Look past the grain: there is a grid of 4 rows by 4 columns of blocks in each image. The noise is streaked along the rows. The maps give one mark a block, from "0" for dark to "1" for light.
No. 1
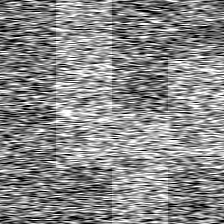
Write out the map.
0 1 0 0
0 1 0 1
0 1 1 1
0 0 1 0
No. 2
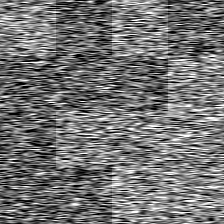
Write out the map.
1 0 1 0
0 0 0 1
0 1 1 1
0 0 1 1
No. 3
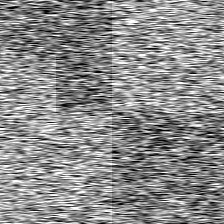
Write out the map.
0 0 1 1
1 0 1 1
1 1 0 0
1 1 0 0
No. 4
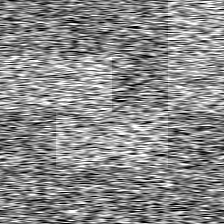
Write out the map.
0 0 0 1
1 1 0 1
0 1 1 0
0 0 0 0
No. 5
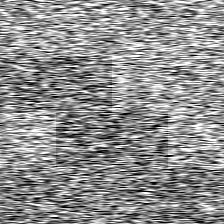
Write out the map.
1 1 1 1
0 0 1 1
1 0 0 1
0 0 0 0
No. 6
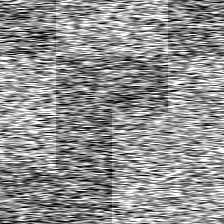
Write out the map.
0 1 1 0
1 0 0 1
1 0 1 1
0 0 1 1
